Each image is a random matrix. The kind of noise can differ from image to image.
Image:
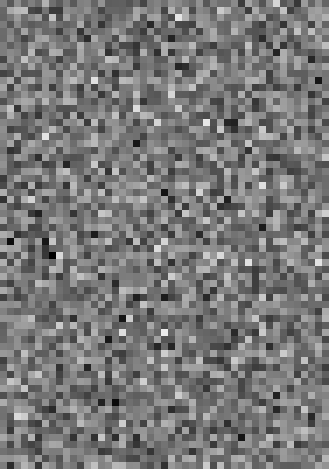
independent entries
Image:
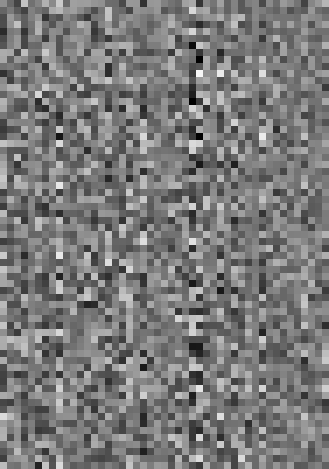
columns of uneven size
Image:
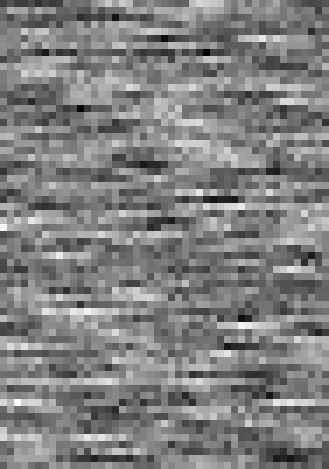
streaked along the rows
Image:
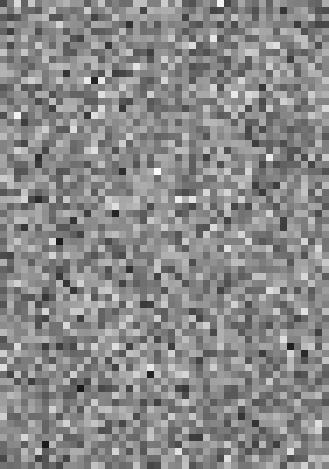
independent entries
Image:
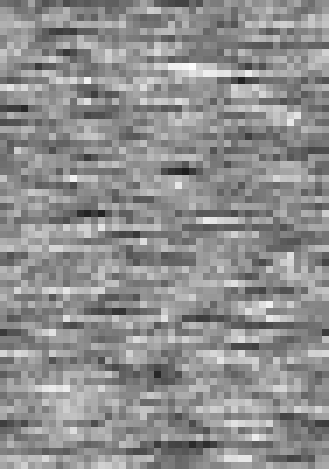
streaked along the rows
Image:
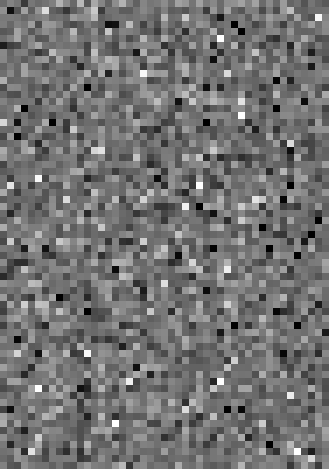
heavy tails
